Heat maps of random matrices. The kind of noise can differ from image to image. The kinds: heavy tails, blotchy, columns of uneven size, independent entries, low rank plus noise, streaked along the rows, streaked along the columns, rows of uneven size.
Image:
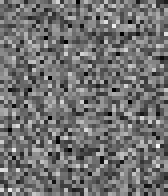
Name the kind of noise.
independent entries
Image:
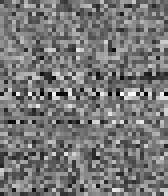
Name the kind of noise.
rows of uneven size
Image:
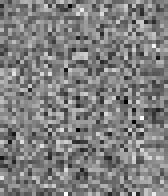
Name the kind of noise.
low rank plus noise
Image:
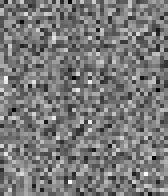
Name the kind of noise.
independent entries
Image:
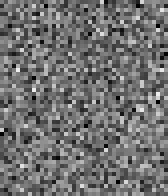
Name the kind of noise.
independent entries
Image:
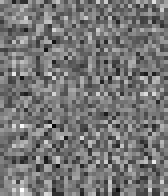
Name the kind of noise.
low rank plus noise
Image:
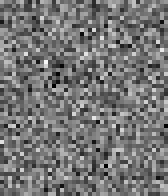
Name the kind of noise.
independent entries
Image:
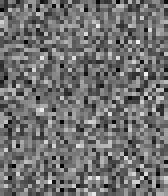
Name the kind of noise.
low rank plus noise
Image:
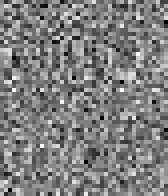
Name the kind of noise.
low rank plus noise
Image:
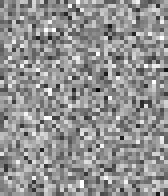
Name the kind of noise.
independent entries
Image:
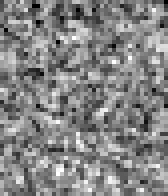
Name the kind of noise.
blotchy
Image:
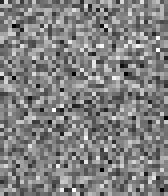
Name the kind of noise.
independent entries
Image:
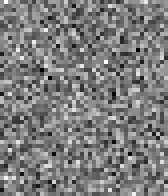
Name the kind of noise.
independent entries
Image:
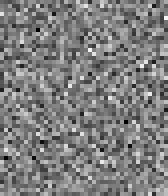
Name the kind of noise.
independent entries
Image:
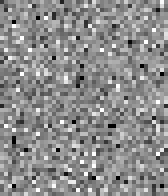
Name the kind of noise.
heavy tails
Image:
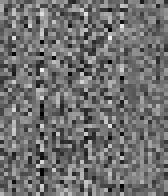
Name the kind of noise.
columns of uneven size
